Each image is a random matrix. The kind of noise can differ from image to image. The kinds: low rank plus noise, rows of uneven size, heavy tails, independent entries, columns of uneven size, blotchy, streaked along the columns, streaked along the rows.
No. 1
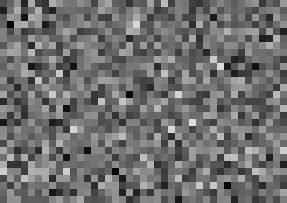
independent entries
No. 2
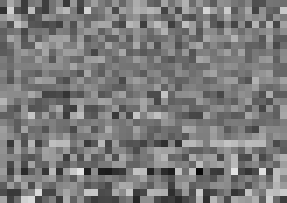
rows of uneven size
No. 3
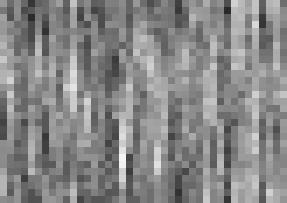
streaked along the columns
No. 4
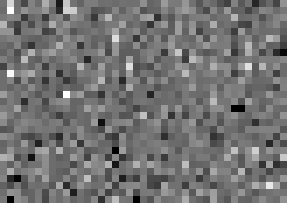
heavy tails
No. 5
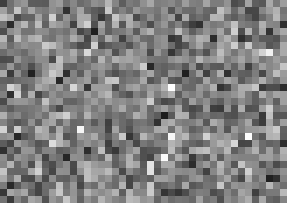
independent entries
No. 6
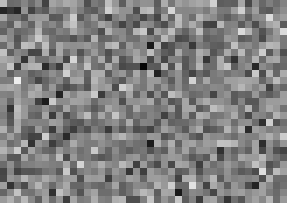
independent entries
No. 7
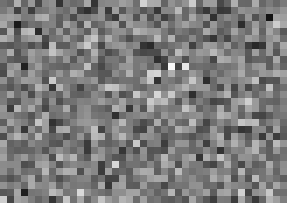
independent entries
